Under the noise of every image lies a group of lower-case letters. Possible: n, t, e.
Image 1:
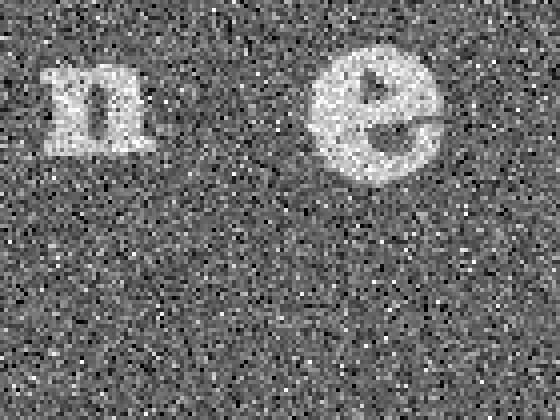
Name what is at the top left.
n
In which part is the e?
top right
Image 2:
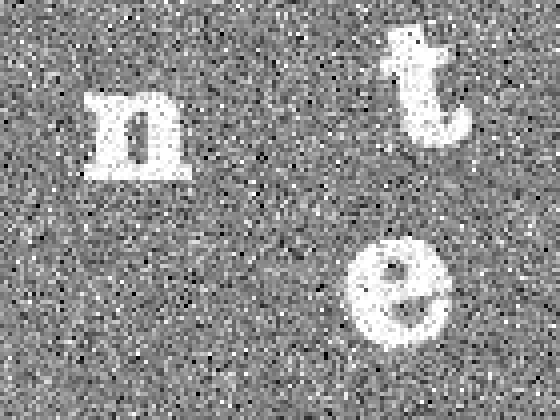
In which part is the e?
bottom right
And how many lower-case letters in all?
3
